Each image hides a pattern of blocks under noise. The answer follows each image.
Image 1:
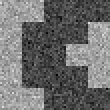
top and bottom mirror each other
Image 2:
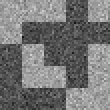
mirrored about the diagonal from the bottom left
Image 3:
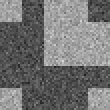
mirrored about the diagonal from the bottom left
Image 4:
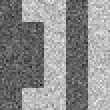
top and bottom mirror each other
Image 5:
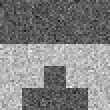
left and right mirror each other
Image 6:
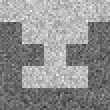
left and right mirror each other
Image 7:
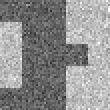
top and bottom mirror each other
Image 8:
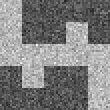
the same after a half turn
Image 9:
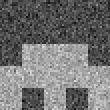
left and right mirror each other
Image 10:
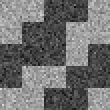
mirrored about the diagonal from the top left
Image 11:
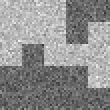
no symmetry
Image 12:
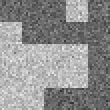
no symmetry
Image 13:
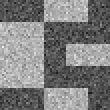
top and bottom mirror each other
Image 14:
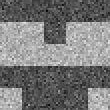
left and right mirror each other
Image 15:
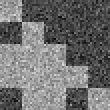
mirrored about the diagonal from the bottom left
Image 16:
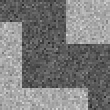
mirrored about the diagonal from the bottom left
